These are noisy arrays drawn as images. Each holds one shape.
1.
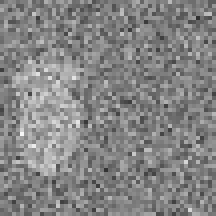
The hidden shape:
footprint
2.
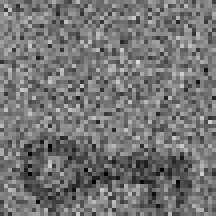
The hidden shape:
key
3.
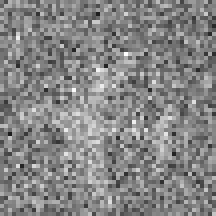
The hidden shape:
airplane
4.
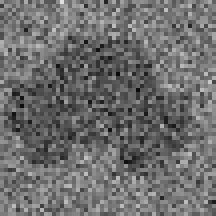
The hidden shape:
car
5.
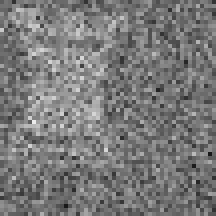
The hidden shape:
chess rook
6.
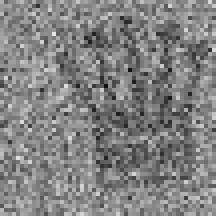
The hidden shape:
chess queen
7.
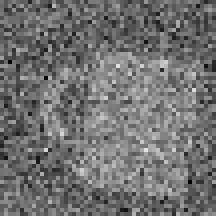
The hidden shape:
cup
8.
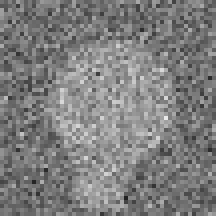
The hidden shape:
light bulb
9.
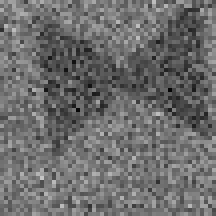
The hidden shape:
bow tie
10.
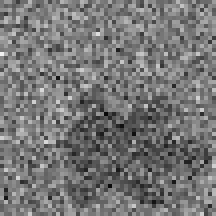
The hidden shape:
turtle
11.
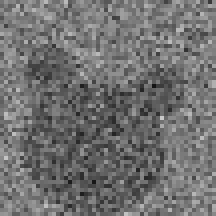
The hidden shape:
bear's head
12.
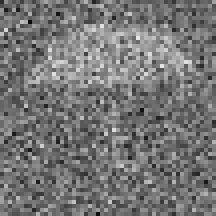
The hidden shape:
umbrella
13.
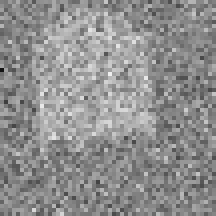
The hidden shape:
ghost
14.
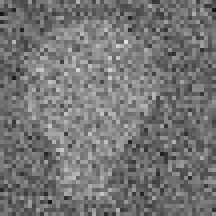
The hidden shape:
light bulb
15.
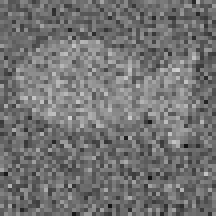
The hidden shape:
fish
